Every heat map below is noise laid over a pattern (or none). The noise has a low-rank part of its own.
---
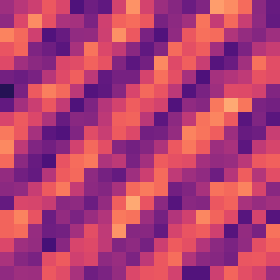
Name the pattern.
diagonal stripes
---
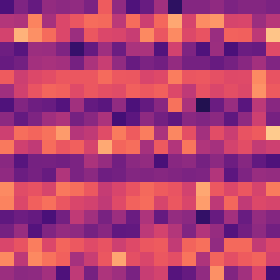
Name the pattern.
horizontal stripes
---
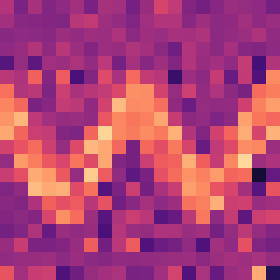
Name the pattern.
a wavy band
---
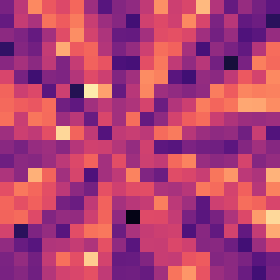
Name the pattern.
spokes from one point
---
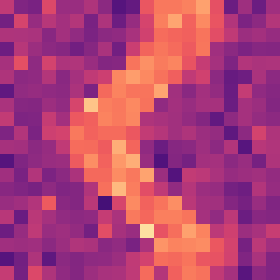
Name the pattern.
a wavy band
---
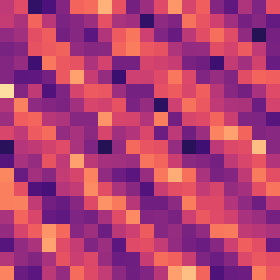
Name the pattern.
diagonal stripes
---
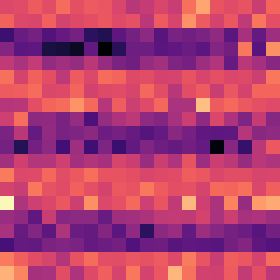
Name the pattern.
horizontal stripes
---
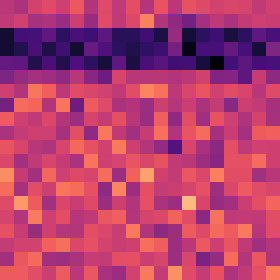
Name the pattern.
one horizontal stripe
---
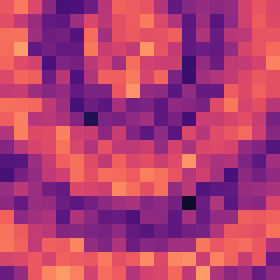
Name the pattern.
rings round one point
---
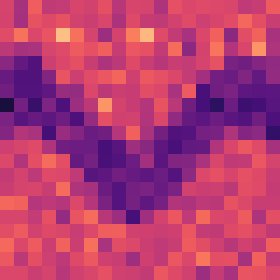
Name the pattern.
a wavy band
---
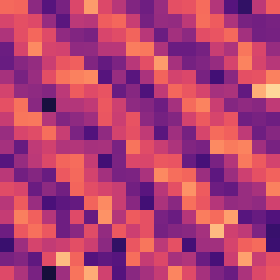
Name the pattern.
diagonal stripes
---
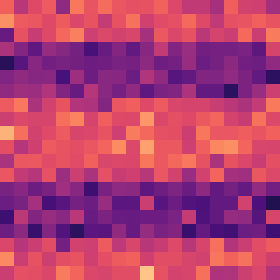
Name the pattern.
horizontal stripes
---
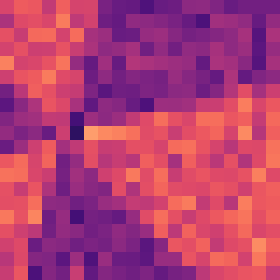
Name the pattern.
spokes from one point
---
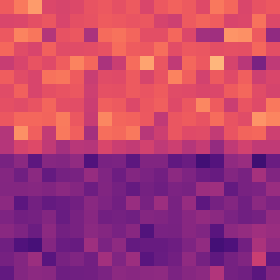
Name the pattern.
a sharp edge
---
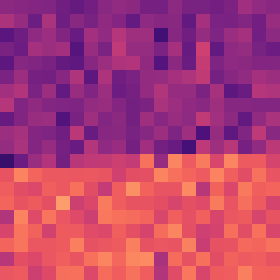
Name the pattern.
a sharp edge
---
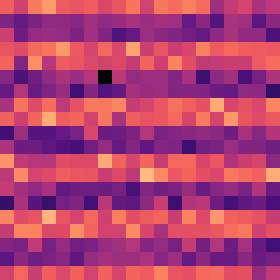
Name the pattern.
horizontal stripes
